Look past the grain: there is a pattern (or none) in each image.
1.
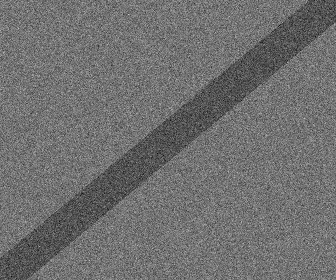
a diagonal band
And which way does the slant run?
bottom left to top right
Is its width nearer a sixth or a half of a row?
a sixth
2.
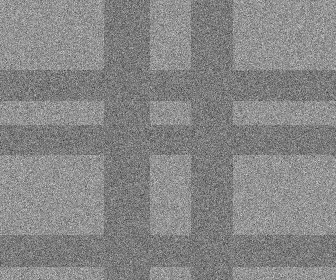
bands of rows crossing bands of columns
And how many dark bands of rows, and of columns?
3 and 2
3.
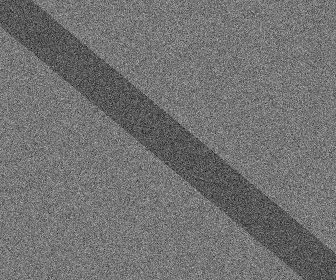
a diagonal band
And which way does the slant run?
top left to bottom right
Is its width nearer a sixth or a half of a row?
a sixth
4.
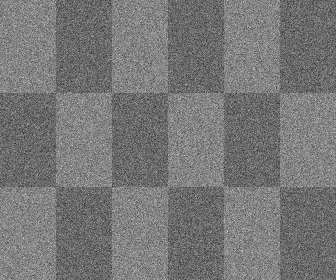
a checkerboard
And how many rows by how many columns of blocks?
3 by 6
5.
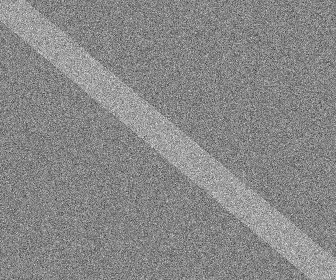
a diagonal band
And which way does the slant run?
top left to bottom right
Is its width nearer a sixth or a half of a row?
a sixth
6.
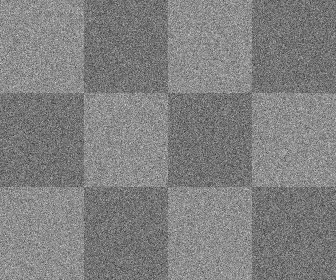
a checkerboard
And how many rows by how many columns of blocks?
3 by 4
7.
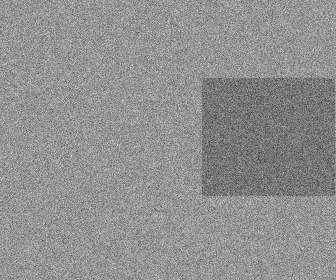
one block
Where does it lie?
middle right
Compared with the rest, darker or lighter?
darker
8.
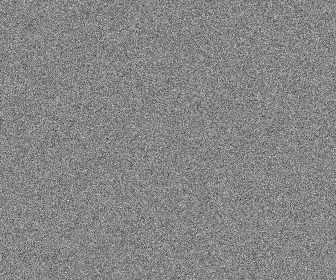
only noise
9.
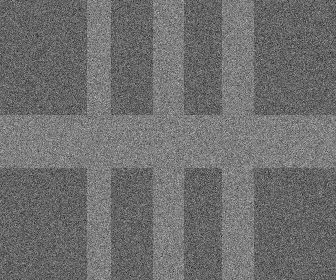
bands of rows crossing bands of columns
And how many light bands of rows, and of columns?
1 and 3
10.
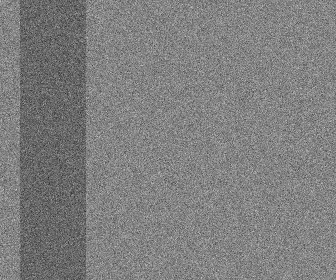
one band of columns
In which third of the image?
left
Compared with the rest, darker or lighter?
darker
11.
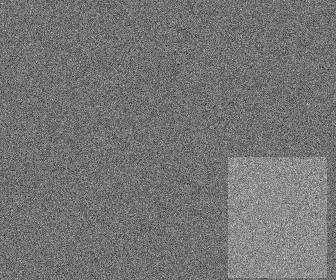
one block
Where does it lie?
bottom right
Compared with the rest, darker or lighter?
lighter
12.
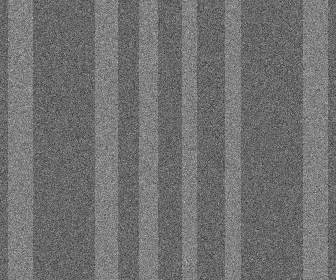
bands of columns
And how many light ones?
6
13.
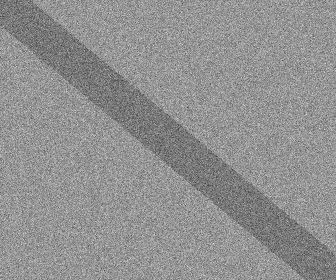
a diagonal band
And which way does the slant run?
top left to bottom right
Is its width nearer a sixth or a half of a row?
a sixth
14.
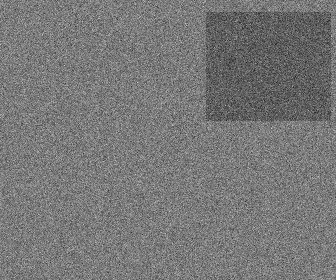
one block
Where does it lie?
top right
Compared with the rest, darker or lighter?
darker
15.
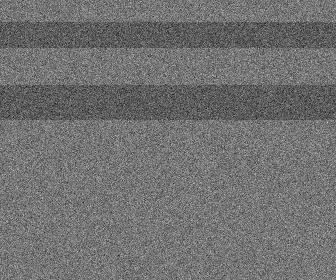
bands of rows
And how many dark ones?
2
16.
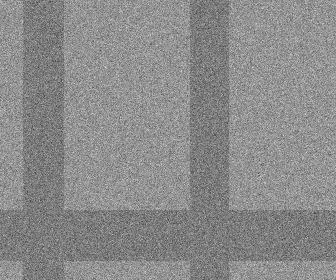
bands of rows crossing bands of columns
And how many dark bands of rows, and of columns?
1 and 2
